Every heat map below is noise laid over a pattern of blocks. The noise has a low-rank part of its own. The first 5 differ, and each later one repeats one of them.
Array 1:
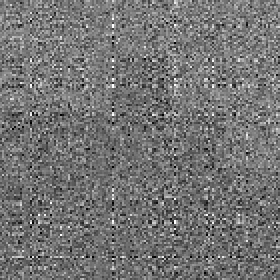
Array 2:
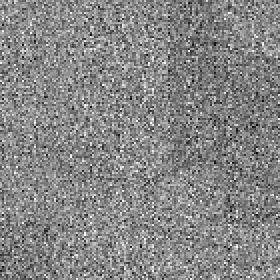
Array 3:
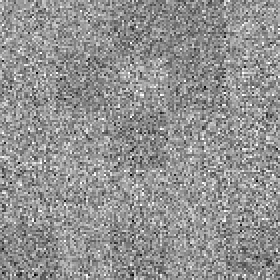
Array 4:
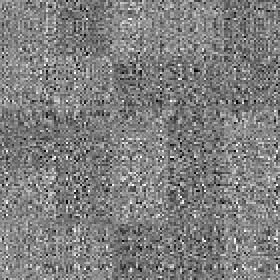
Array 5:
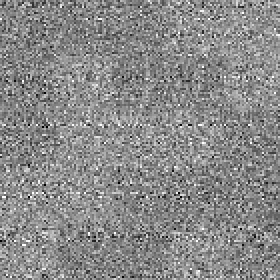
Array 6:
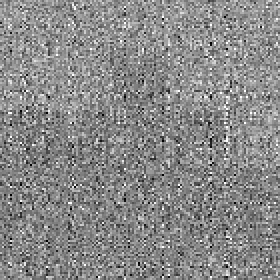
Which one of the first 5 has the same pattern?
1
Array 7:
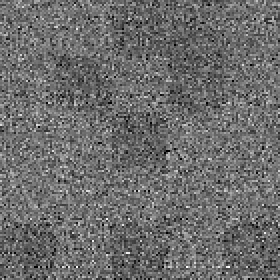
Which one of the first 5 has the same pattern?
3
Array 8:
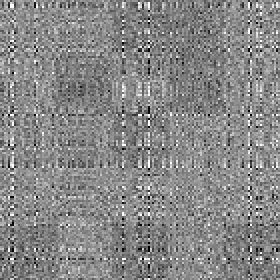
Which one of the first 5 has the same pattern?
3
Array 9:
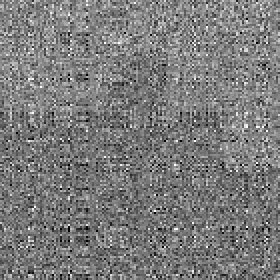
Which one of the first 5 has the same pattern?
1
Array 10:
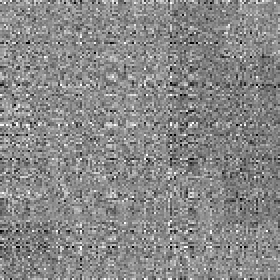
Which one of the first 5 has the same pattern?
2
